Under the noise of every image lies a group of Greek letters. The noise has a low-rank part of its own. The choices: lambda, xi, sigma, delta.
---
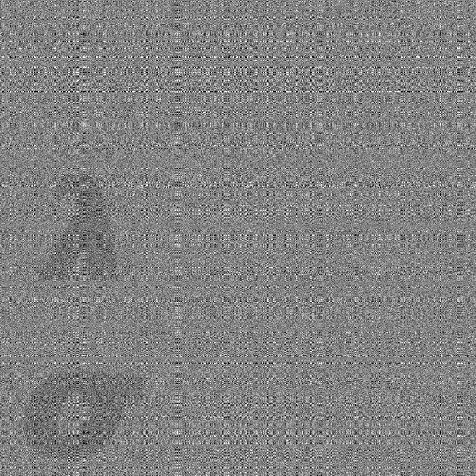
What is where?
middle left: lambda; bottom left: sigma
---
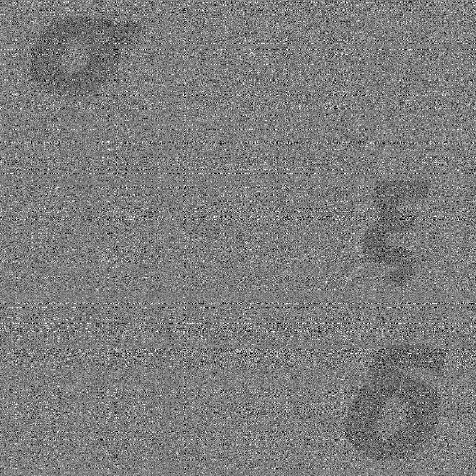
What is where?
top left: sigma; middle right: xi; bottom right: delta
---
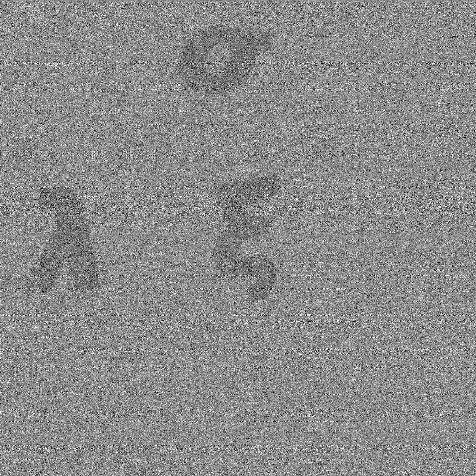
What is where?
top middle: sigma; middle left: lambda; centre: xi
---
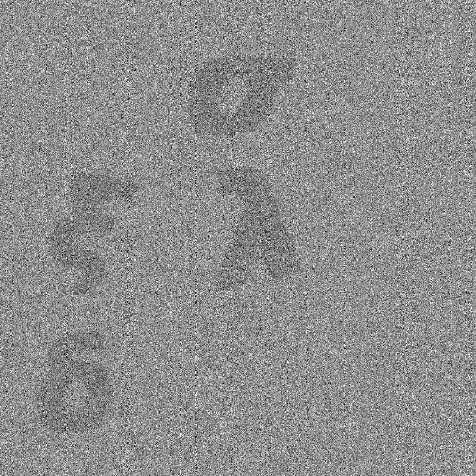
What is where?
top middle: sigma; middle left: xi; centre: lambda; bottom left: delta
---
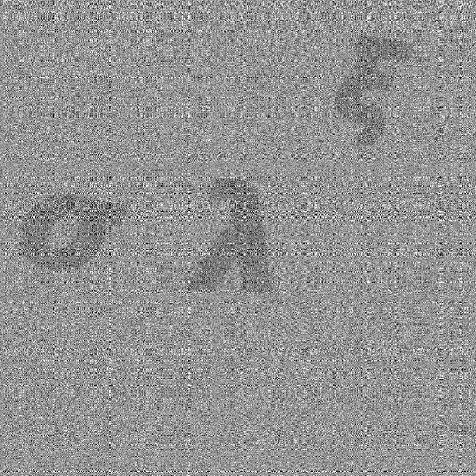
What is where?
top right: xi; middle left: sigma; centre: lambda
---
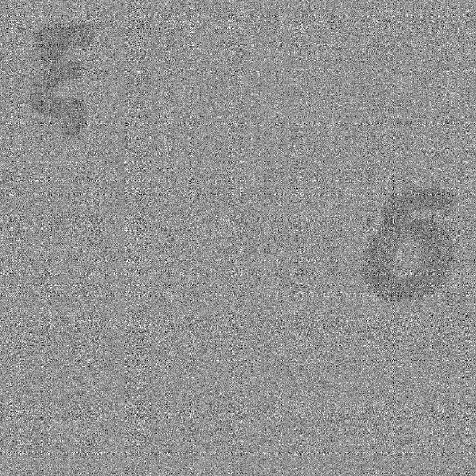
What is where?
top left: xi; middle right: delta
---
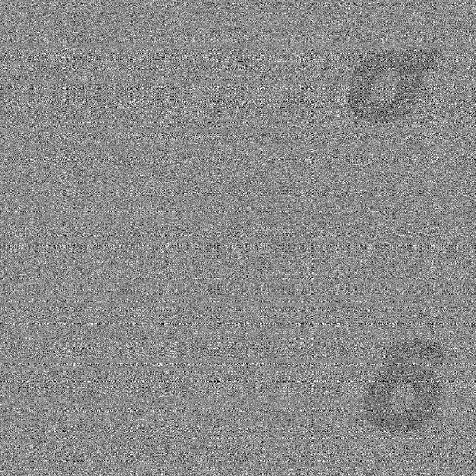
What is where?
top right: sigma; bottom right: delta
